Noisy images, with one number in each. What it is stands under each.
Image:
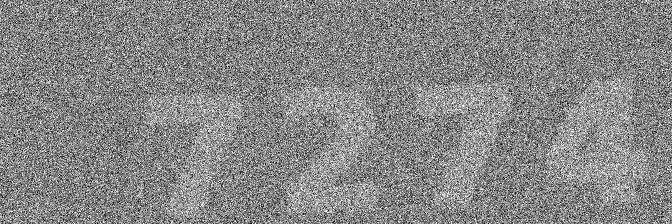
7274
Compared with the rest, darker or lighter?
lighter
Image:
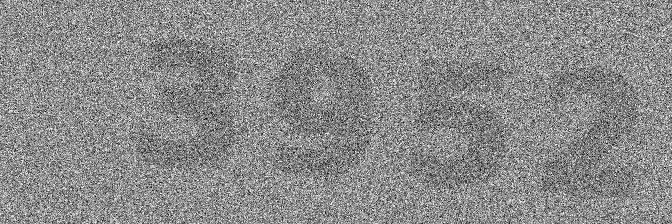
3952
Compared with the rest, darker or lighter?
darker
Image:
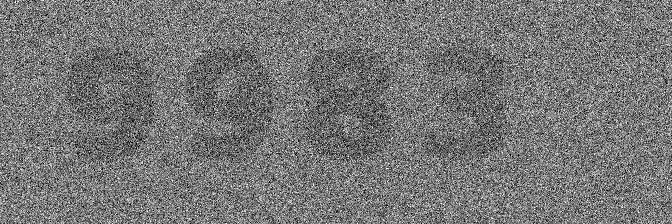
9983
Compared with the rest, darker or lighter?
darker
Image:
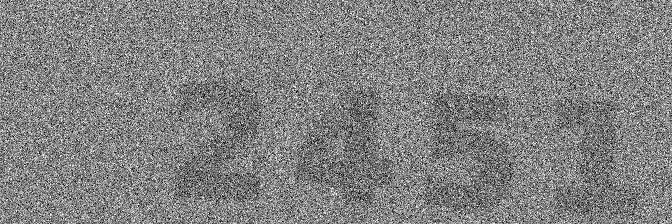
2451
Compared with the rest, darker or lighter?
darker
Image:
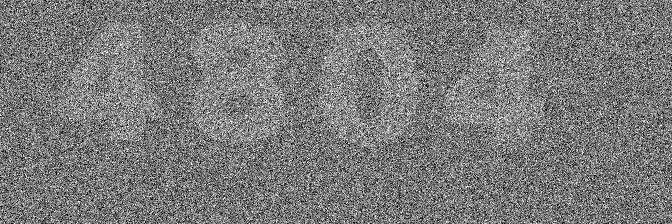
4804
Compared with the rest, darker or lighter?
lighter
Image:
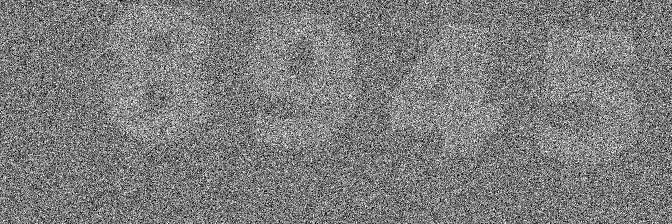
8945
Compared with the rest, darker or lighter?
lighter
